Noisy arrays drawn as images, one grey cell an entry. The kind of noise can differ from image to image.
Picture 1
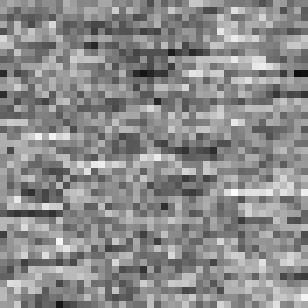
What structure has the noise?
streaked along the rows
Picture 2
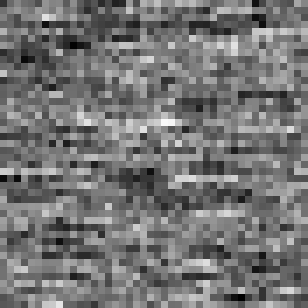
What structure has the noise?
streaked along the rows
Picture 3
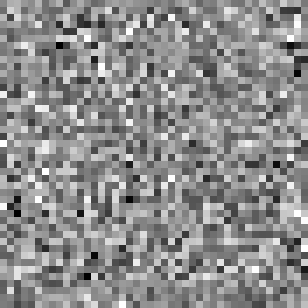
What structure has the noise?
low rank plus noise
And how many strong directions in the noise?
five to eight
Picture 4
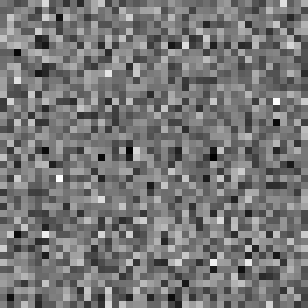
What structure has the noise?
low rank plus noise
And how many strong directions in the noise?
one
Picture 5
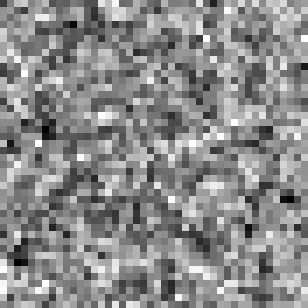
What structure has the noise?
blotchy
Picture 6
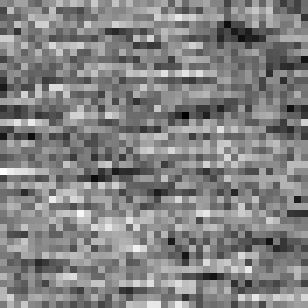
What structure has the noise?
streaked along the rows
